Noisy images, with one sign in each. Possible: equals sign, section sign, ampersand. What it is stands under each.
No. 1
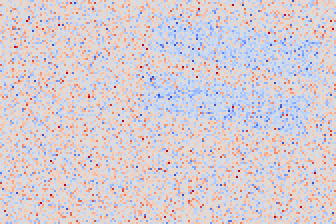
equals sign
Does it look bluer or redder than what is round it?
bluer
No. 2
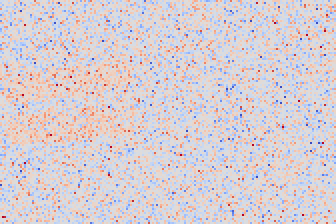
equals sign
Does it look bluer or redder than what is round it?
redder
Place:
middle left
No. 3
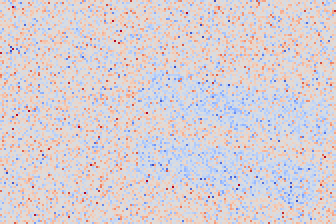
equals sign
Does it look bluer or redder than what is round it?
bluer
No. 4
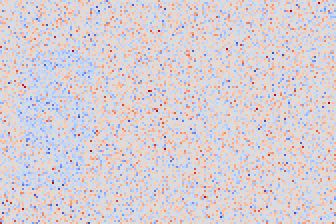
section sign
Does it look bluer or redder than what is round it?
bluer
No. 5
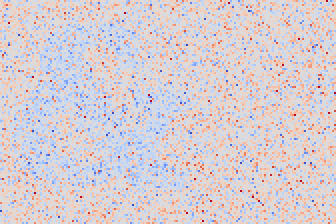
ampersand
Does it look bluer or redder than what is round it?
bluer
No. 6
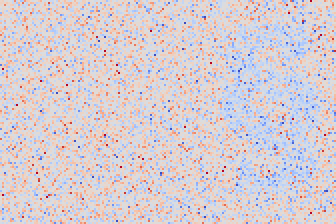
section sign
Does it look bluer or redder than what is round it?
bluer
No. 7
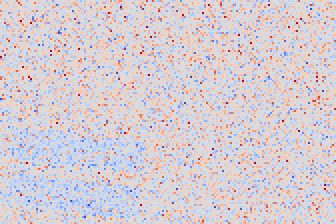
equals sign
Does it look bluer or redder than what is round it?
bluer
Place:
bottom left
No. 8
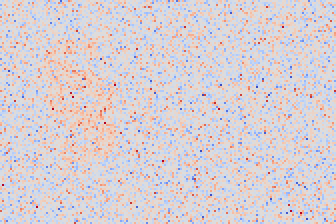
section sign
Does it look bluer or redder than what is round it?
redder
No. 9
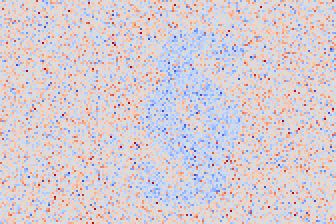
section sign
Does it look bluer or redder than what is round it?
bluer
